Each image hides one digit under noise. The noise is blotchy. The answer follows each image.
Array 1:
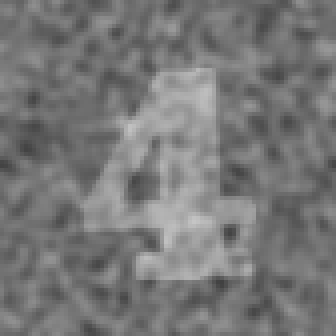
4
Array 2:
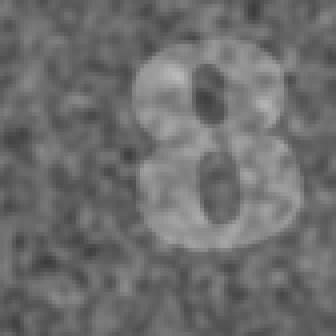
8
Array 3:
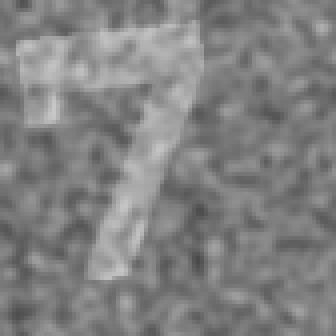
7
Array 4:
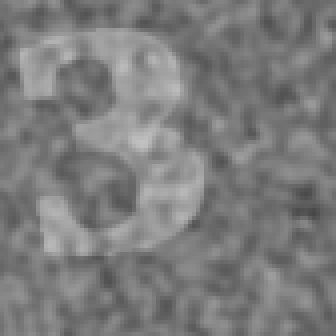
3
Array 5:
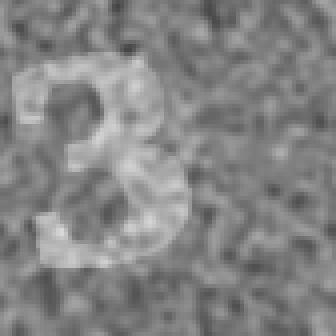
3
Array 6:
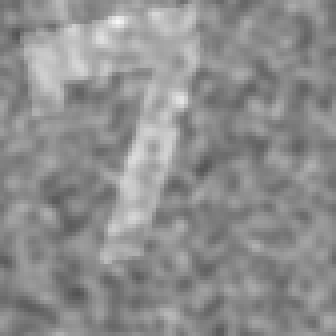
7
